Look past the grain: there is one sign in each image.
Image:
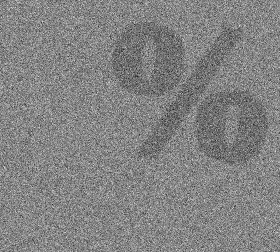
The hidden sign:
percent sign
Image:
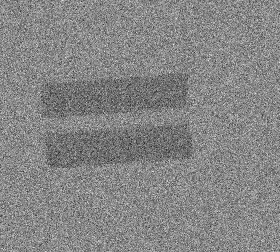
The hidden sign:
equals sign
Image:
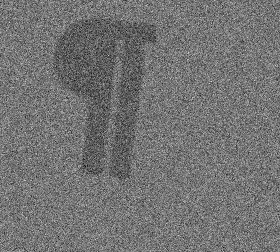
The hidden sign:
pilcrow
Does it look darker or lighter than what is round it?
darker
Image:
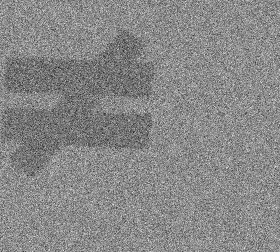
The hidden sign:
not-equal sign
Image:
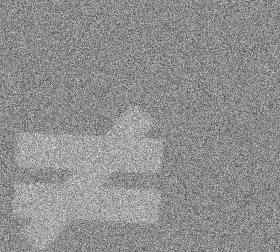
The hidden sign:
not-equal sign
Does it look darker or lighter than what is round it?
lighter
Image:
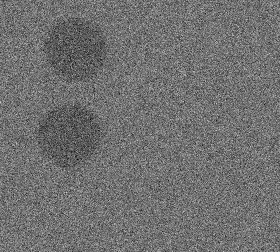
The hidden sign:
colon
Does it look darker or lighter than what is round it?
darker
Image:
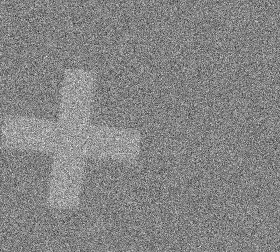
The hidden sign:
plus sign
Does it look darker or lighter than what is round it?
lighter
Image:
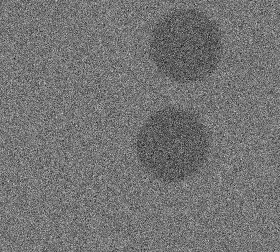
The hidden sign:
colon
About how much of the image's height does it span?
two thirds
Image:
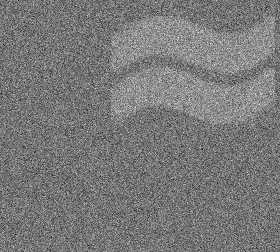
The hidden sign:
approximately sign
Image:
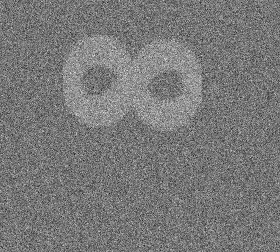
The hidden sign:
infinity sign
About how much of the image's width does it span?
half
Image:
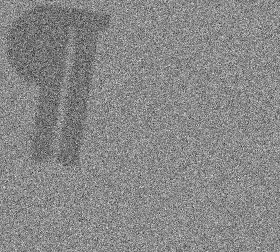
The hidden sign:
pilcrow
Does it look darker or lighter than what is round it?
darker
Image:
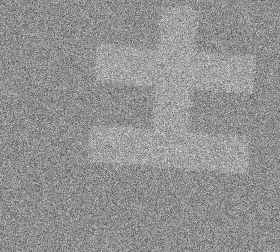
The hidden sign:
plus-minus sign
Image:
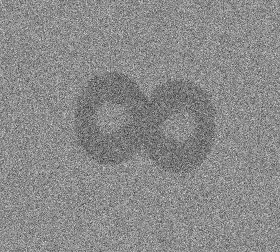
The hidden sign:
infinity sign
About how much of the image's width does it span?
half
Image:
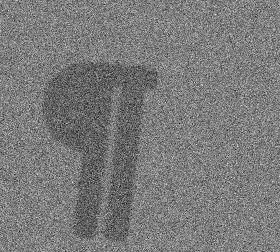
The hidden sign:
pilcrow
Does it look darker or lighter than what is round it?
darker
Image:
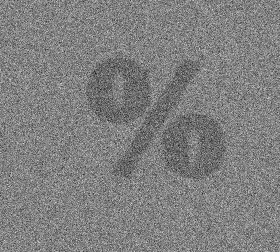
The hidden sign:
percent sign
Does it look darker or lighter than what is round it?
darker
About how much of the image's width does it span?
half
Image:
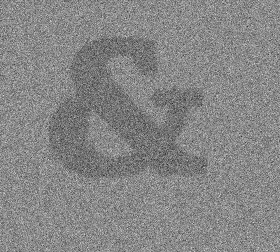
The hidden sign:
ampersand
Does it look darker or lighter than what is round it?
darker
